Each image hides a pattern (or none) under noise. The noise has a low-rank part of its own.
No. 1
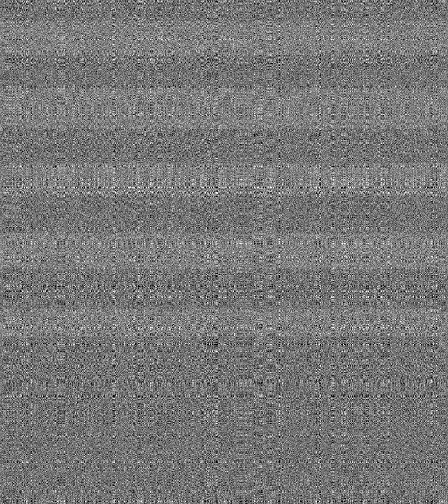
bands of rows
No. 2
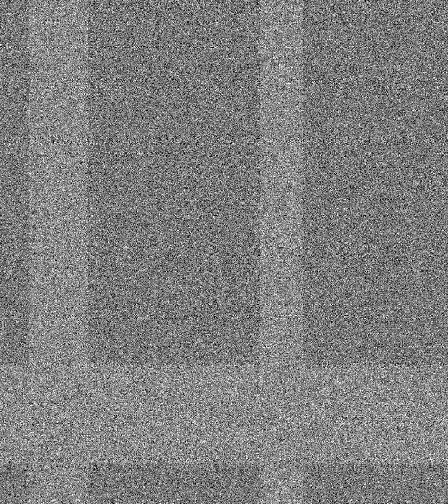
bands of rows crossing bands of columns
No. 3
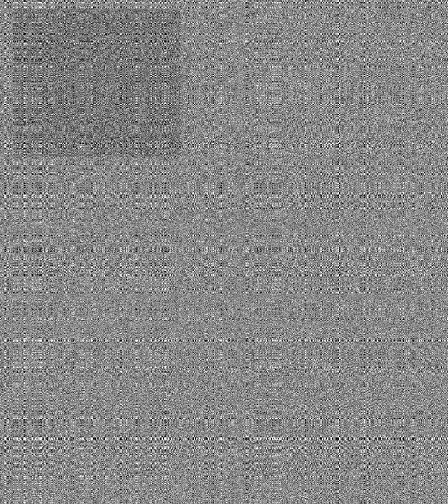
one block
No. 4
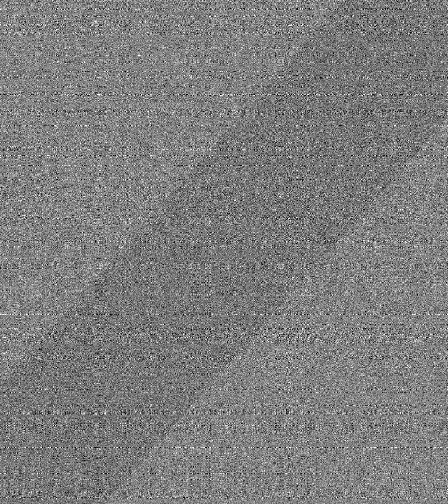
a diagonal band
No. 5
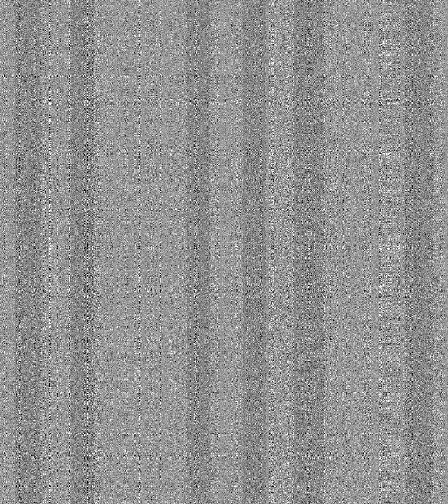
bands of columns
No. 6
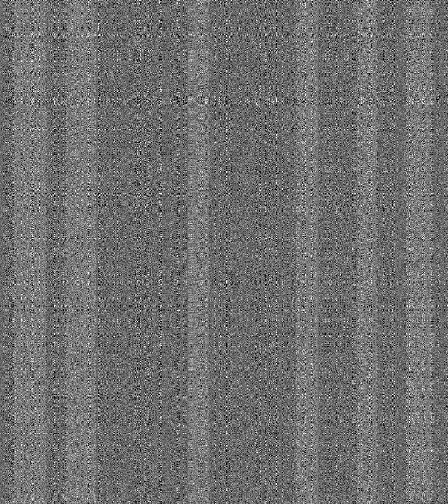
bands of columns
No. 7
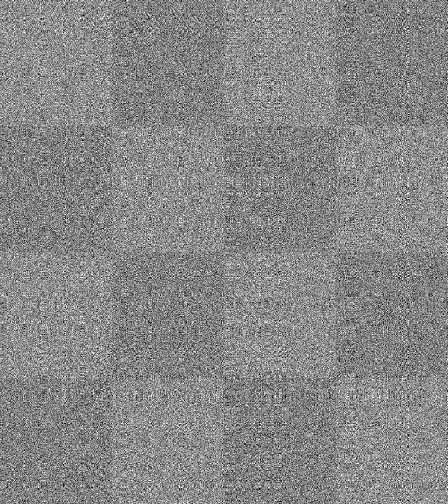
a checkerboard
